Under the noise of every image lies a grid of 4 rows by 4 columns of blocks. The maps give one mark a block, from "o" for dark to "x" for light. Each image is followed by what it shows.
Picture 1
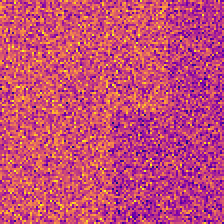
x x x o
x x x o
x x o o
x x o o
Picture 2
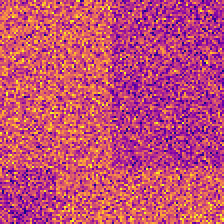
x x o o
x x o o
x x o o
o x x x
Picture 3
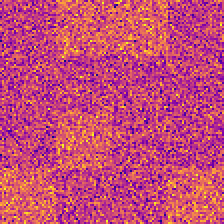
o x x o
o o o o
o x o o
x o o x
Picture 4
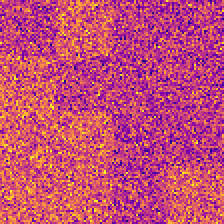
o x o o
x o o o
x x o o
x x o x
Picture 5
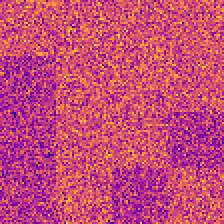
x x x x
o x x x
o x x o
o x o x
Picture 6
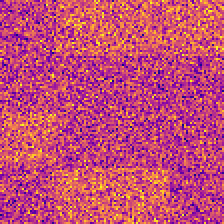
o x x x
o o o o
x o o o
o x x o
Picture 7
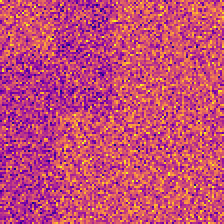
x o x x
o o x x
o x x x
o x x x
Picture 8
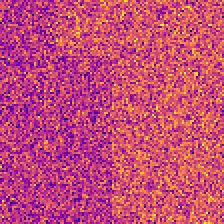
o x x x
o o x x
o o x x
o o x x
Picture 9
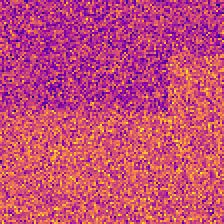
o o o o
o o o x
x x x x
x x x x
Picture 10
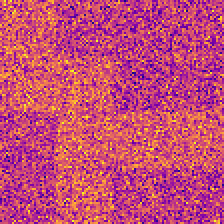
x o o o
x x o o
o x x x
o x o o
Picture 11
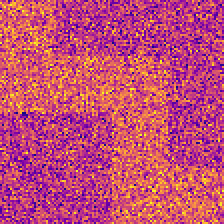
x o o o
x x x o
o o x o
o o x x
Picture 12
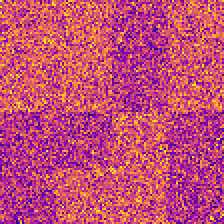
x x o x
x x o x
o o x o
o x x o
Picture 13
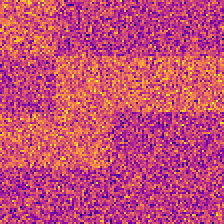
x o o o
o x x x
x x o o
o o o o
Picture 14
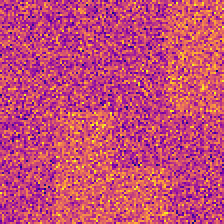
o o o x
o o o x
o x o o
o x x o
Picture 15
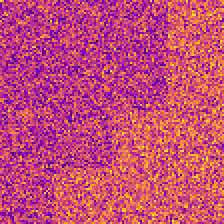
o o o x
o o o x
o o x x
o x x x
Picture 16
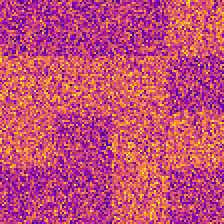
o o o x
x x x o
x o x x
o o x o
